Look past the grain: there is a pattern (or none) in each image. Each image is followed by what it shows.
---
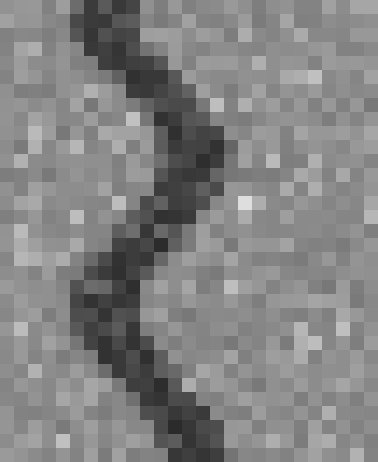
a wavy band
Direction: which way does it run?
top to bottom
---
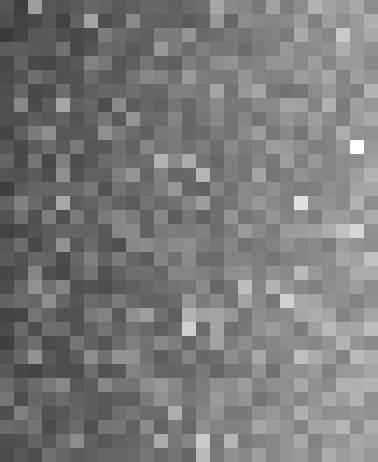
a smooth slope
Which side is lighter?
right
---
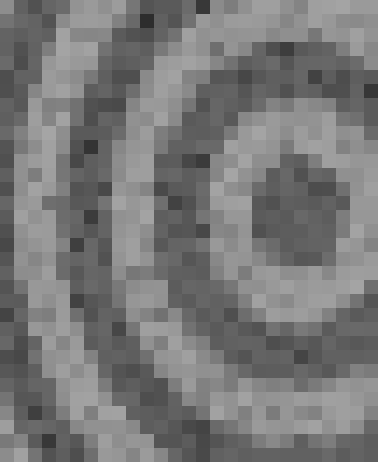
rings round one point
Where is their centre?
middle right
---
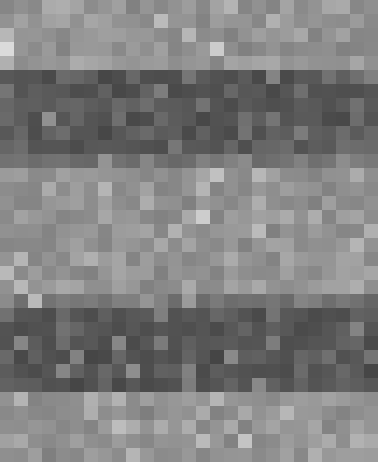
horizontal stripes
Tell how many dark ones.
2
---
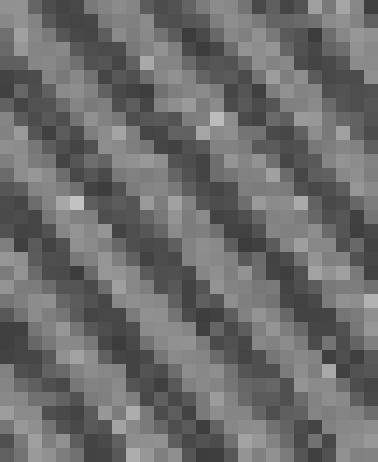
diagonal stripes
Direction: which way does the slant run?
top left to bottom right
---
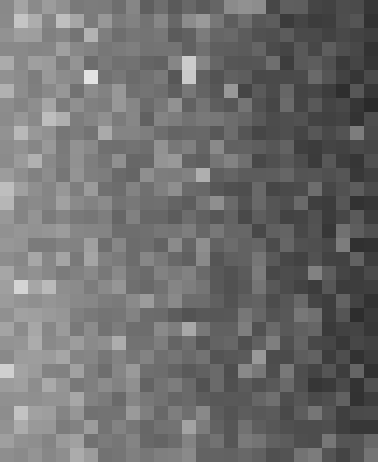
a smooth slope
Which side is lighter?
left
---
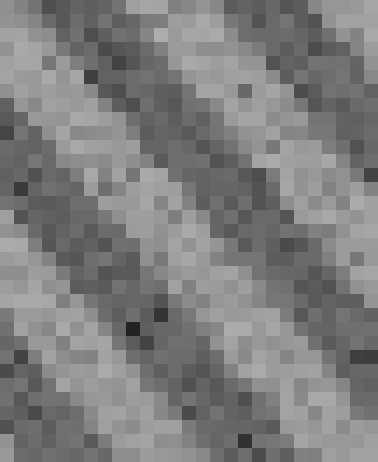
diagonal stripes
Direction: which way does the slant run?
top left to bottom right
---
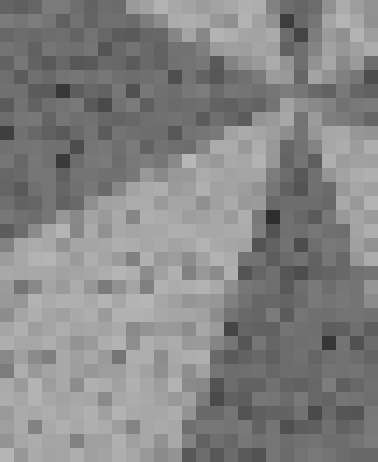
spokes from one point
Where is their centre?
top right
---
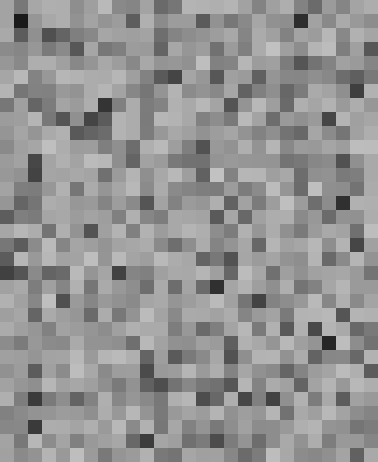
only noise
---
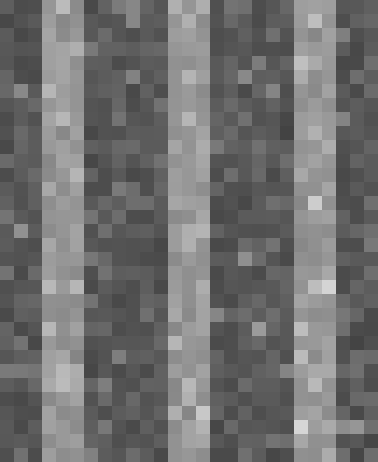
vertical stripes
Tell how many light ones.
3
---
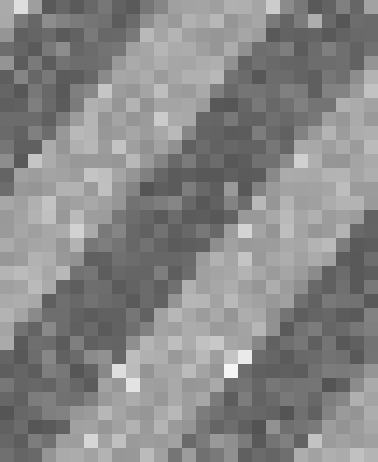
diagonal stripes
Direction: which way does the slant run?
bottom left to top right
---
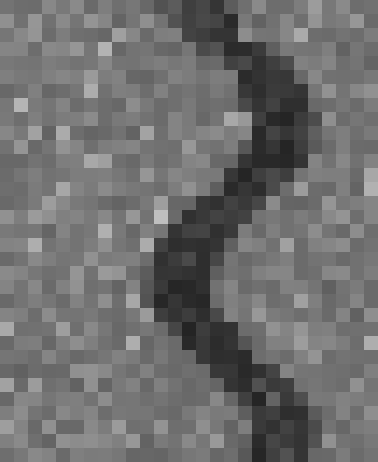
a wavy band
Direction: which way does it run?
top to bottom
